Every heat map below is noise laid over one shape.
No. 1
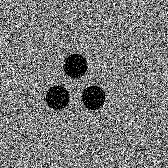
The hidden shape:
three dots
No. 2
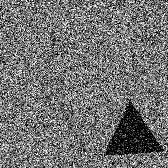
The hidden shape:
triangle
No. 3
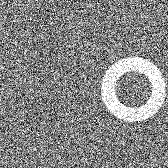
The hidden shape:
ring
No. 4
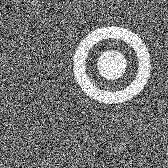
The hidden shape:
bullseye
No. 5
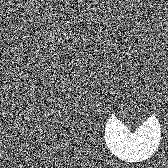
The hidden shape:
disc with a wedge cut out
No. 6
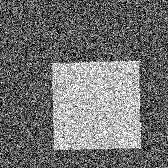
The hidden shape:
square
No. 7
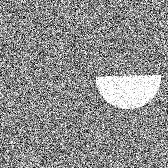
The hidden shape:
half disc
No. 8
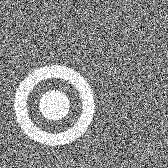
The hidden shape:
bullseye
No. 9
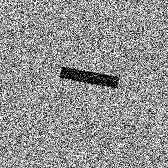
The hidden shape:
bar
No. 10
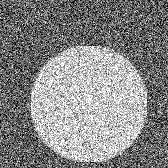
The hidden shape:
disc
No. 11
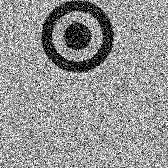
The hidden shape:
bullseye
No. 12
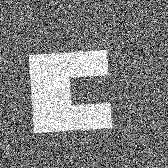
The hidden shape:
square with a notch
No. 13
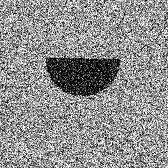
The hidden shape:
half disc
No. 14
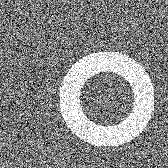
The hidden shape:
ring
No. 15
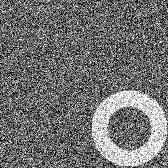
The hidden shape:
ring
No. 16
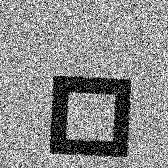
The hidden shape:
square frame
